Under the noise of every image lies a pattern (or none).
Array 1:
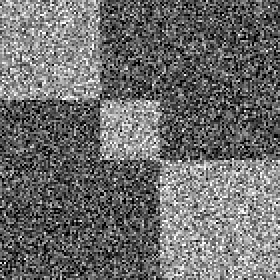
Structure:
blocks along the diagonal
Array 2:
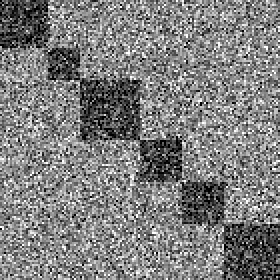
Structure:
blocks along the diagonal
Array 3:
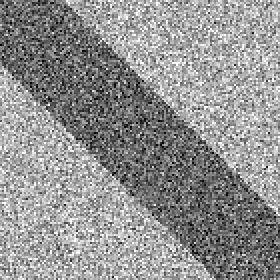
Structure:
a diagonal band
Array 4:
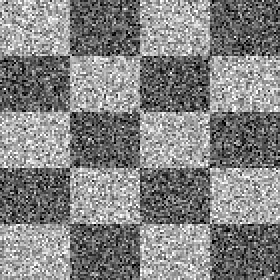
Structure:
a checkerboard
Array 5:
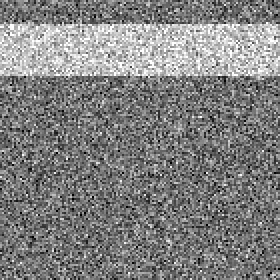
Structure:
one band of rows
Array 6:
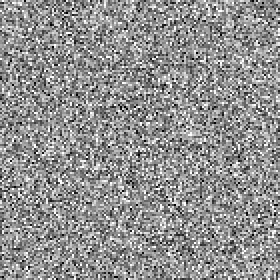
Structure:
only noise
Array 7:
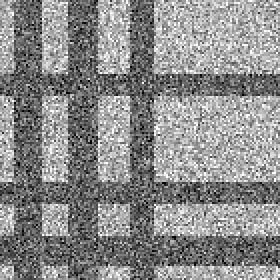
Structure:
bands of rows crossing bands of columns
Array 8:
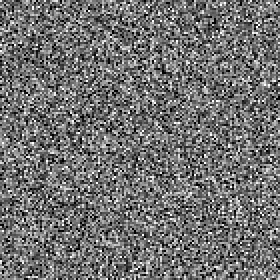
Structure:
only noise
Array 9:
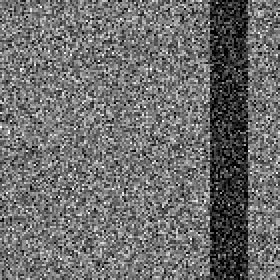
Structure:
one band of columns
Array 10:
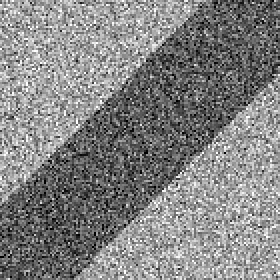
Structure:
a diagonal band
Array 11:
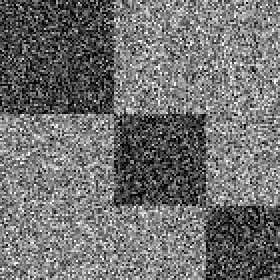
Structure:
blocks along the diagonal
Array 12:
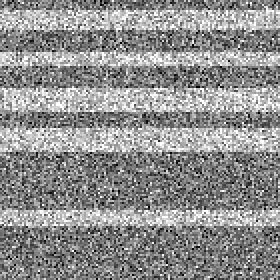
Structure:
bands of rows
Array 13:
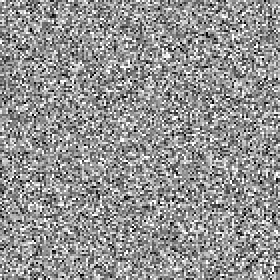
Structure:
only noise
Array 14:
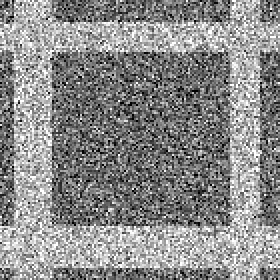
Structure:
bands of rows crossing bands of columns
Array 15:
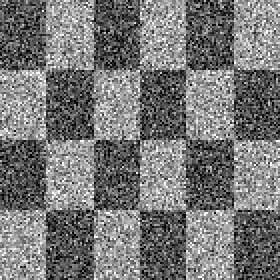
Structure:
a checkerboard
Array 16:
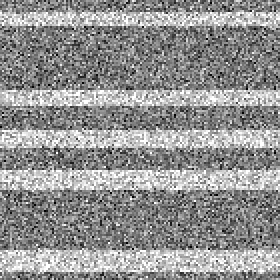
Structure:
bands of rows
